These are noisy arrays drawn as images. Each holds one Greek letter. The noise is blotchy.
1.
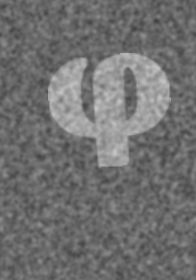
phi
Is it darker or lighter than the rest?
lighter
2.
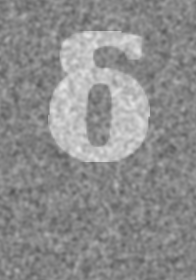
delta
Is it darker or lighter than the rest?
lighter
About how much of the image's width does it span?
half
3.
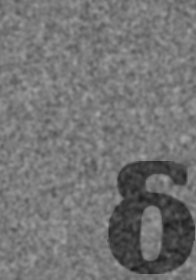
delta
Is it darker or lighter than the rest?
darker
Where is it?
bottom right
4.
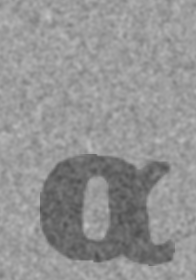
alpha
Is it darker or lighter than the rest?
darker
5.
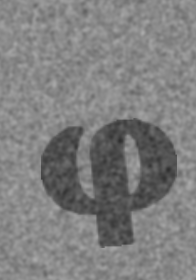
phi
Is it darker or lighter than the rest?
darker
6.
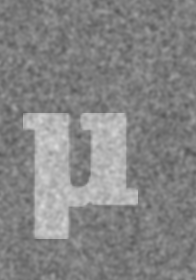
mu
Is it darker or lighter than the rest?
lighter
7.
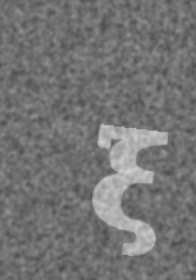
xi
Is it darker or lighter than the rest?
lighter
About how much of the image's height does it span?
half
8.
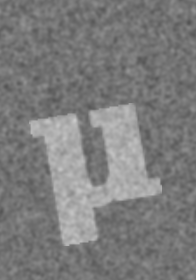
mu
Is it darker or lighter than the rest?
lighter
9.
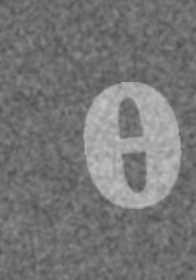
theta
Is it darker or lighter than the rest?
lighter
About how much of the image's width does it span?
half
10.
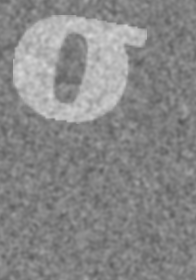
sigma
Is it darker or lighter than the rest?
lighter
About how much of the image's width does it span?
two thirds
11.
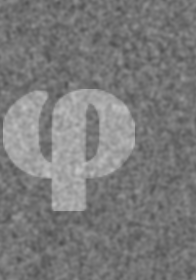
phi
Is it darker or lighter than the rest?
lighter
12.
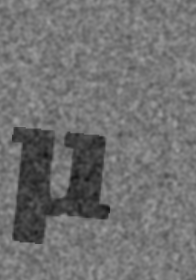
mu
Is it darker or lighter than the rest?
darker
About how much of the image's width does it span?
half
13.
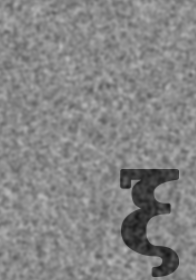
xi
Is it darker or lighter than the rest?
darker
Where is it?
bottom right
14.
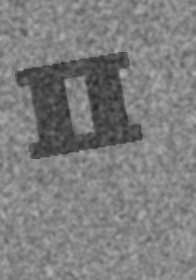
pi
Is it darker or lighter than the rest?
darker
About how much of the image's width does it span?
two thirds
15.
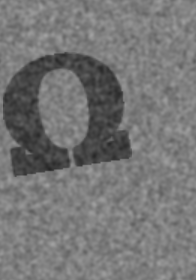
omega
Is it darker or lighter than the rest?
darker
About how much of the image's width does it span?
two thirds
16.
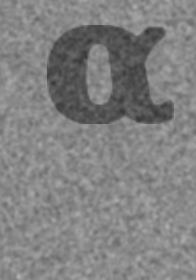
alpha
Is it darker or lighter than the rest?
darker
